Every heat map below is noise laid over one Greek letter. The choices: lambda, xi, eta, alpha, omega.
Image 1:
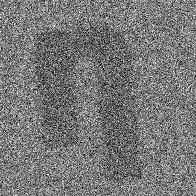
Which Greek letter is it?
eta
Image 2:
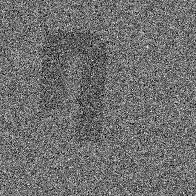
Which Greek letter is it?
eta
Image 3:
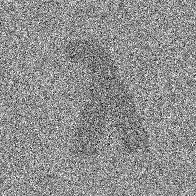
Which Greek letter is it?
lambda
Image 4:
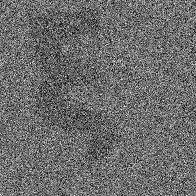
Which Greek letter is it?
xi
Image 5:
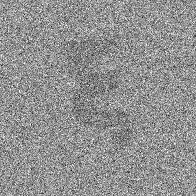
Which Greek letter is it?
xi
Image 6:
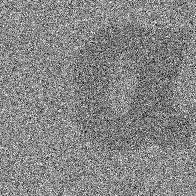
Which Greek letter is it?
alpha
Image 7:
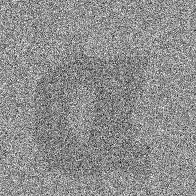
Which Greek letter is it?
alpha
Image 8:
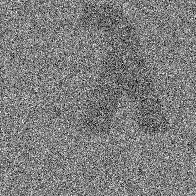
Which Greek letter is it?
lambda
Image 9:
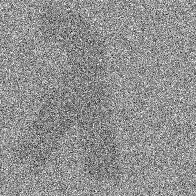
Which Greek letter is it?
lambda
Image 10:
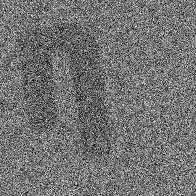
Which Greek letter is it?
eta
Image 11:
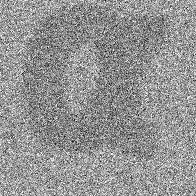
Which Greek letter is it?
alpha
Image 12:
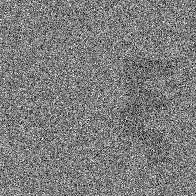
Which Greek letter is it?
xi
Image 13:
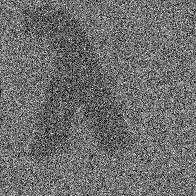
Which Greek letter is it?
lambda
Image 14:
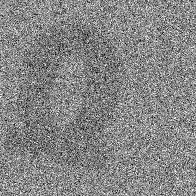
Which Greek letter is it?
omega
